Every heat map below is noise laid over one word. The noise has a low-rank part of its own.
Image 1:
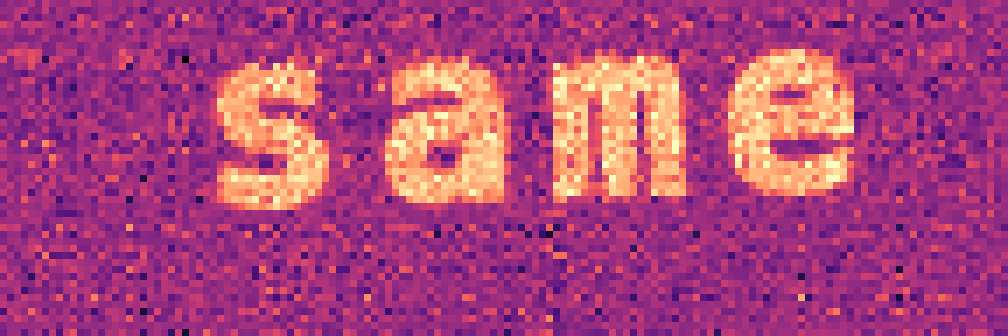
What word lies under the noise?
same
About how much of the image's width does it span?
two thirds
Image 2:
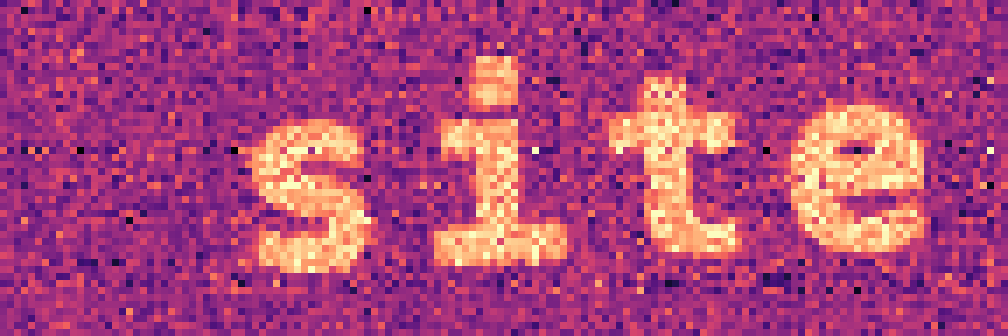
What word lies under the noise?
site
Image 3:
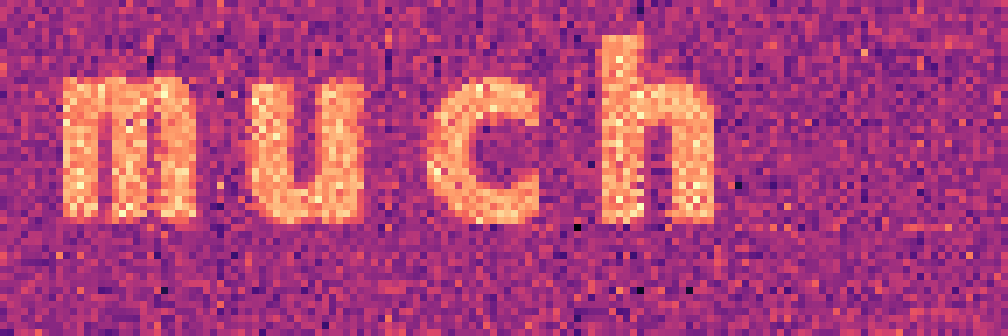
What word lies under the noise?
much
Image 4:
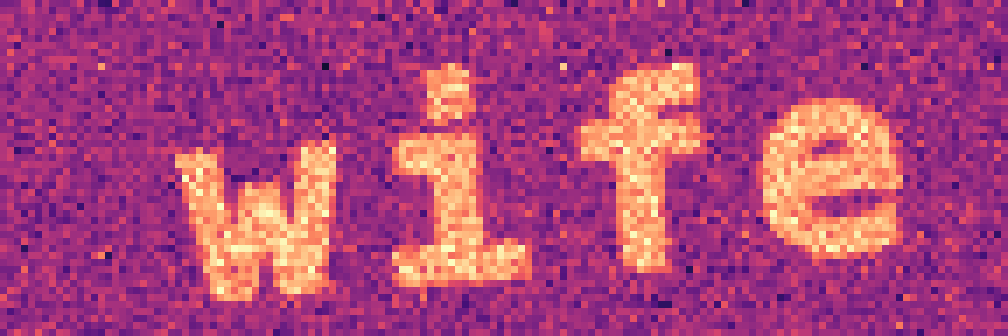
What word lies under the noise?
wife
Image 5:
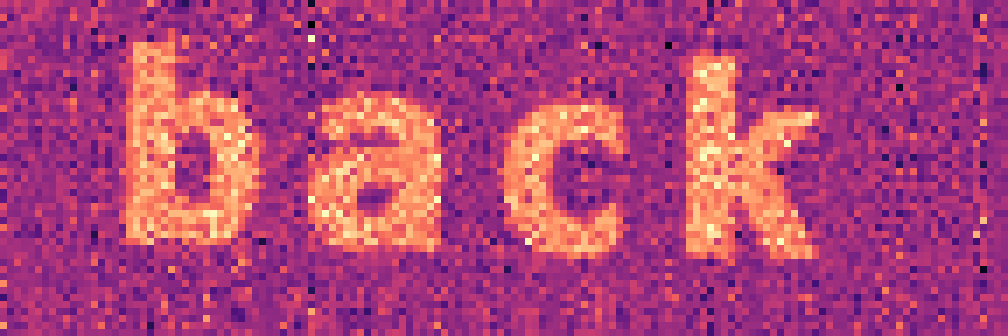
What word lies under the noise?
back
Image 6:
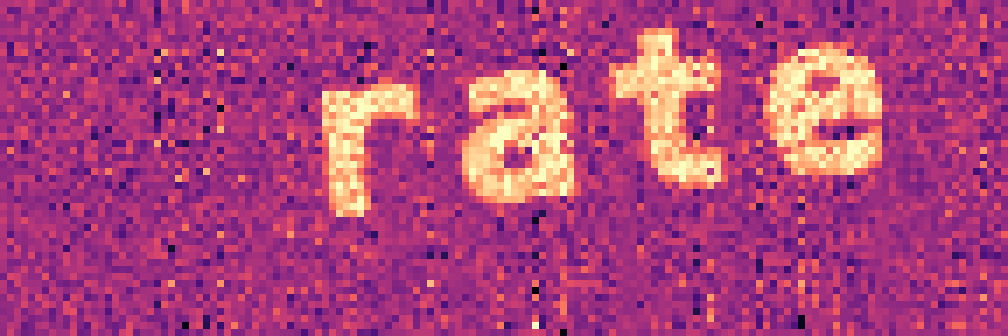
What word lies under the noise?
rate
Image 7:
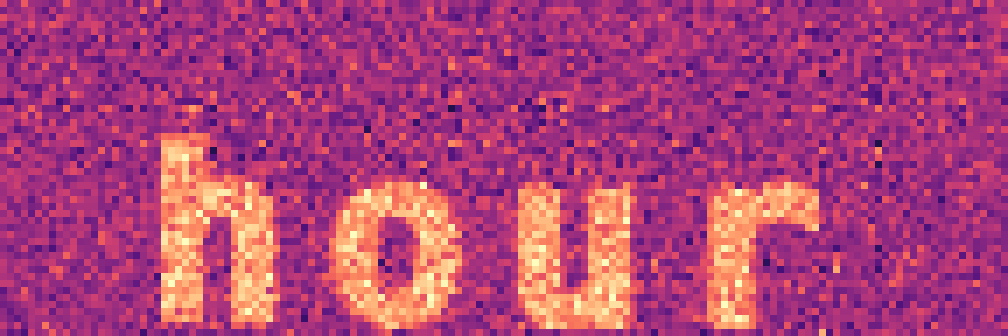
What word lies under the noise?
hour
